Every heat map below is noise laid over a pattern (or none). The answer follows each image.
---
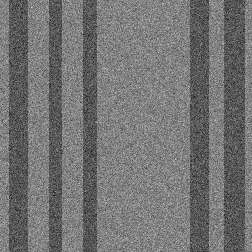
bands of columns
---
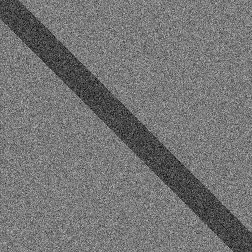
a diagonal band
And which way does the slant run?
top left to bottom right
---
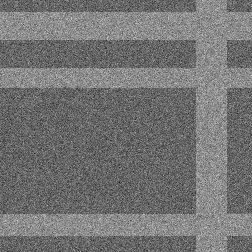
bands of rows crossing bands of columns
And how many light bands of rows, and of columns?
3 and 1
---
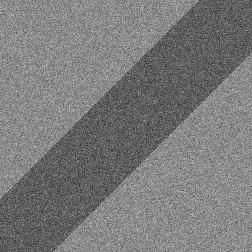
a diagonal band
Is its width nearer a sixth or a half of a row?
a half
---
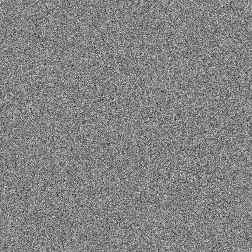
only noise
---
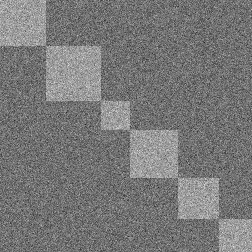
blocks along the diagonal
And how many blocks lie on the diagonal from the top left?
6
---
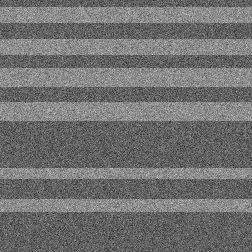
bands of rows
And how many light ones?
6
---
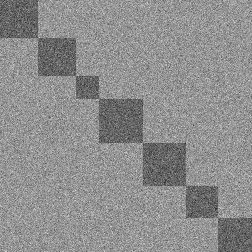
blocks along the diagonal
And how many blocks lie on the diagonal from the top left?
7
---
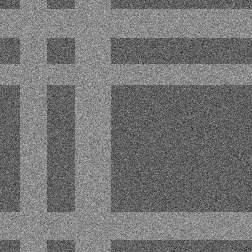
bands of rows crossing bands of columns
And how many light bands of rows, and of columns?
3 and 2
